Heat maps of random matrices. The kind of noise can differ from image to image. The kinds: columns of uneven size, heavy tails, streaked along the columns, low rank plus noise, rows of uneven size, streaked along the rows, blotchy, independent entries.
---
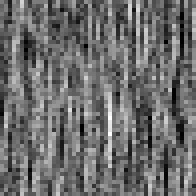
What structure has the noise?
streaked along the columns
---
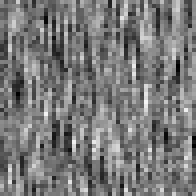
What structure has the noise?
streaked along the columns
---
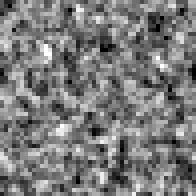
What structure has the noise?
blotchy
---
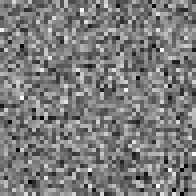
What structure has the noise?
independent entries
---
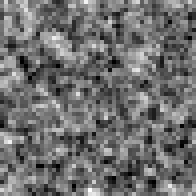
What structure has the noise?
blotchy
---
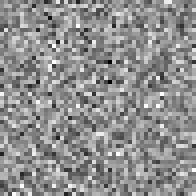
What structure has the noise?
low rank plus noise
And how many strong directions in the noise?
five to eight
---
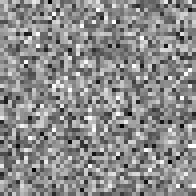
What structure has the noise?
independent entries
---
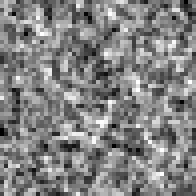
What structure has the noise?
blotchy
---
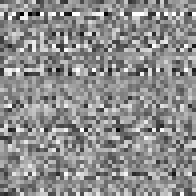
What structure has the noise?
rows of uneven size
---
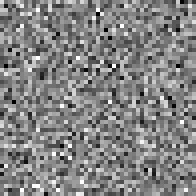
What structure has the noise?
independent entries
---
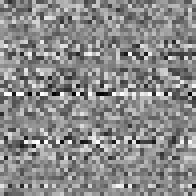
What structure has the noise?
rows of uneven size
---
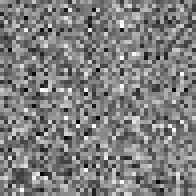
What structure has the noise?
low rank plus noise
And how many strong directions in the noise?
five to eight
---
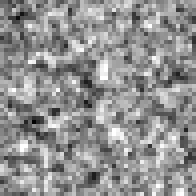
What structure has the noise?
blotchy
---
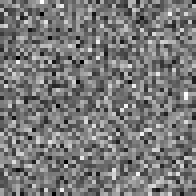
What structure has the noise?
independent entries
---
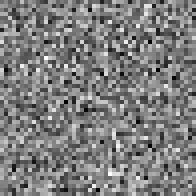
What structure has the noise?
independent entries
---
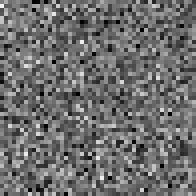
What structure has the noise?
independent entries
